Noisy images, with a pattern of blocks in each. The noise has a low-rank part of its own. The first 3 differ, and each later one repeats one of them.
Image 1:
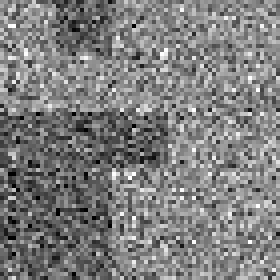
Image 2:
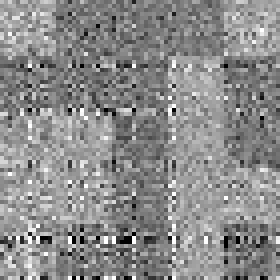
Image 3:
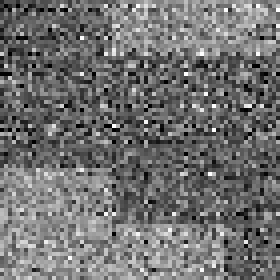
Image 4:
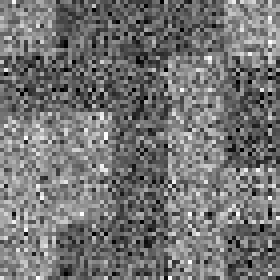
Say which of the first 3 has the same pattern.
2
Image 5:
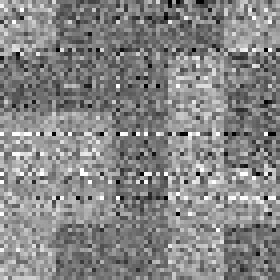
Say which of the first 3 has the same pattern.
2
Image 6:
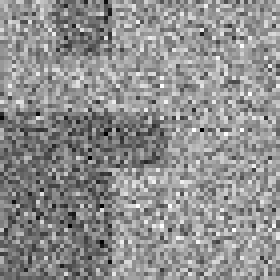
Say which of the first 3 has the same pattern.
1
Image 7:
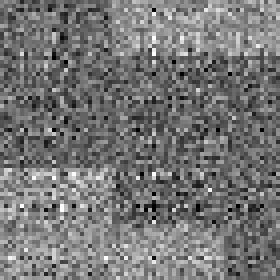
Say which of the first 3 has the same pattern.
3
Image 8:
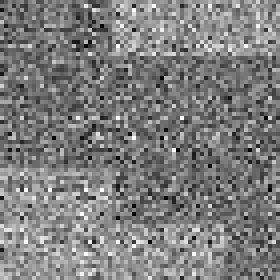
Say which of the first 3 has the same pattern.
3
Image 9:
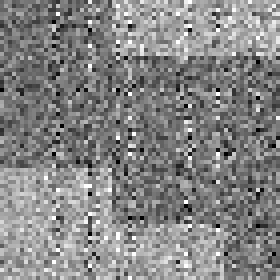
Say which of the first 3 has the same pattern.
3
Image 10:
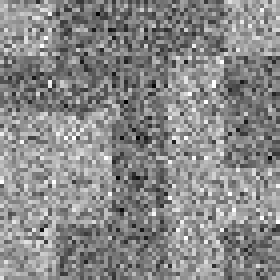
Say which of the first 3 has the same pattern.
2
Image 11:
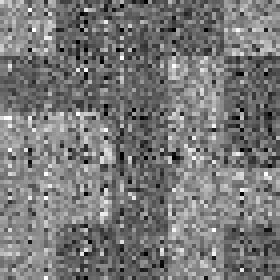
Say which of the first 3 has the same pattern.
2
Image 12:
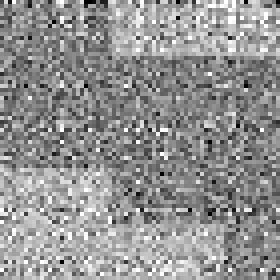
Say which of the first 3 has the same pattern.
3
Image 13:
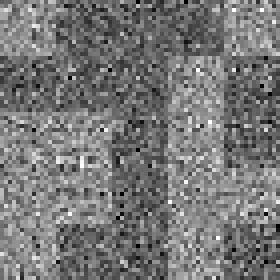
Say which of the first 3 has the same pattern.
2
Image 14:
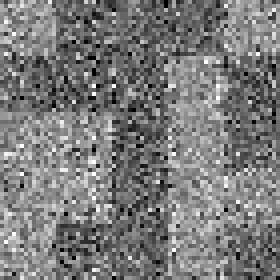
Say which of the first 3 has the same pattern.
2
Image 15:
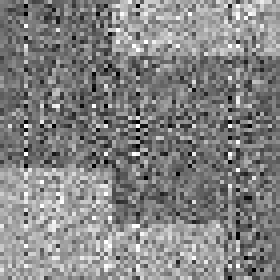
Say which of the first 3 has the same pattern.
3
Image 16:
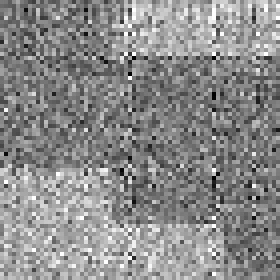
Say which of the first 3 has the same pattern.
3
